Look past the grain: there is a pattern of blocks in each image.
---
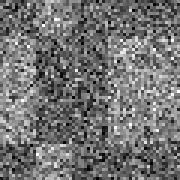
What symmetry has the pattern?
top and bottom mirror each other
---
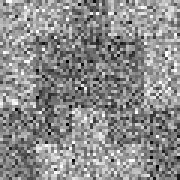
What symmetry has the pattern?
left and right mirror each other
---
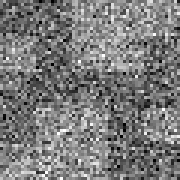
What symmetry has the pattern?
the same after a half turn
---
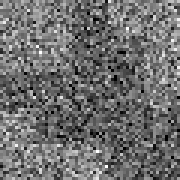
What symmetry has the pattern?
mirrored about the diagonal from the top left
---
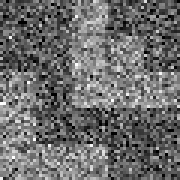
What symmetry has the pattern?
mirrored about the diagonal from the bottom left
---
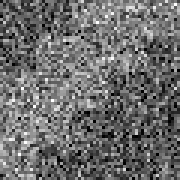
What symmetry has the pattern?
mirrored about the diagonal from the top left
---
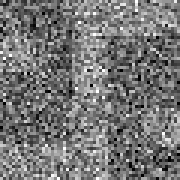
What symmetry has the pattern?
the same after a half turn
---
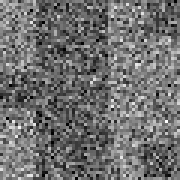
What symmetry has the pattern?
top and bottom mirror each other
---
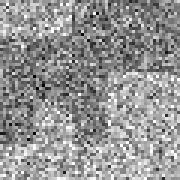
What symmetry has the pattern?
no symmetry
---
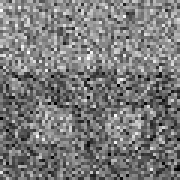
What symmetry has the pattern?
left and right mirror each other
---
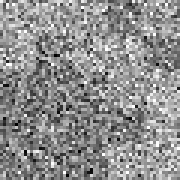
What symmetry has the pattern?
mirrored about the diagonal from the bottom left
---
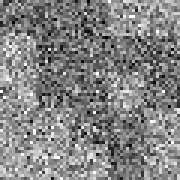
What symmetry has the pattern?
no symmetry
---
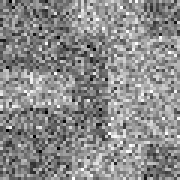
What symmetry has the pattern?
top and bottom mirror each other
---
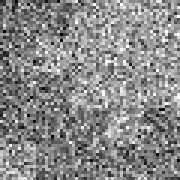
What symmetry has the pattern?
mirrored about the diagonal from the bottom left
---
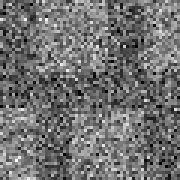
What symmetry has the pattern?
the same after a half turn
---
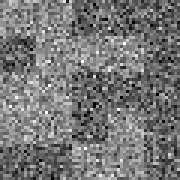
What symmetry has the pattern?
no symmetry
